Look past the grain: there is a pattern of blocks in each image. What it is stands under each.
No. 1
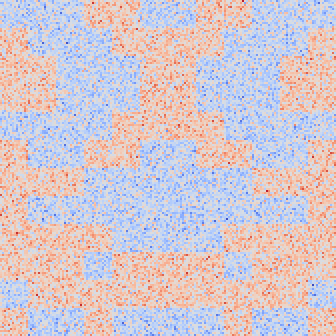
left and right mirror each other
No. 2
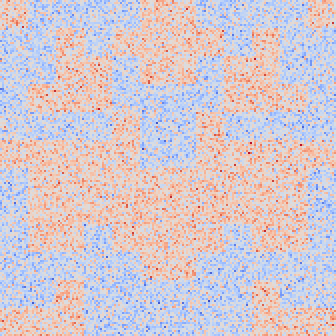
left and right mirror each other
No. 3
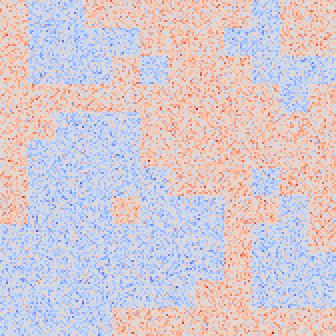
mirrored about the diagonal from the bottom left
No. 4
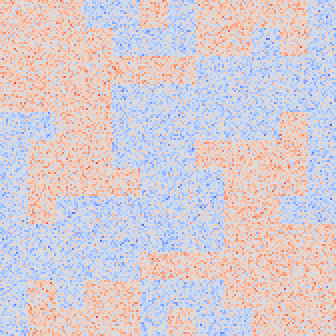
the same after a half turn
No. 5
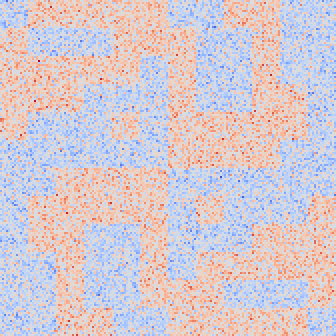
the same after a half turn
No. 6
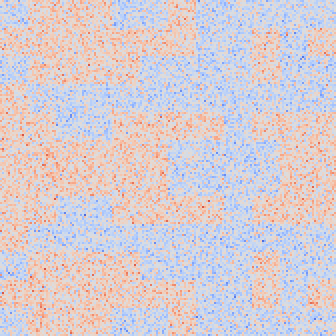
top and bottom mirror each other
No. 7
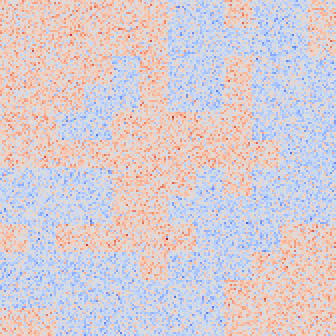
mirrored about the diagonal from the top left
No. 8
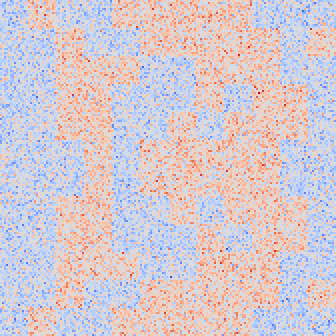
top and bottom mirror each other
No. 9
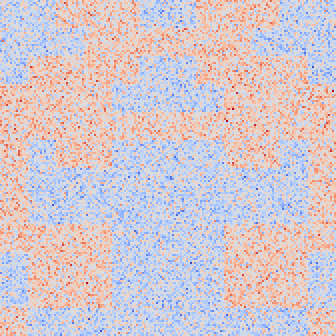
left and right mirror each other
